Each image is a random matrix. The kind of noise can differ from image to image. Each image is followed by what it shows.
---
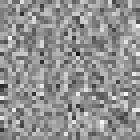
low rank plus noise
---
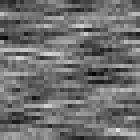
streaked along the rows
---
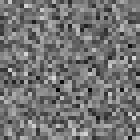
independent entries
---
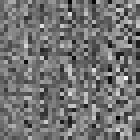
columns of uneven size
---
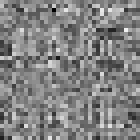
low rank plus noise
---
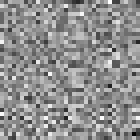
low rank plus noise
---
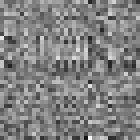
low rank plus noise
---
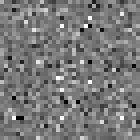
heavy tails
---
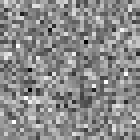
independent entries
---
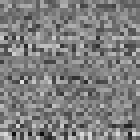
rows of uneven size
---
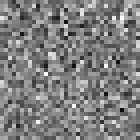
low rank plus noise
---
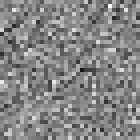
independent entries
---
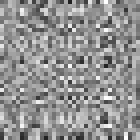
low rank plus noise
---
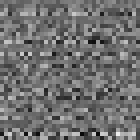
rows of uneven size
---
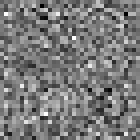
low rank plus noise
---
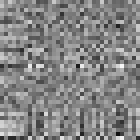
low rank plus noise
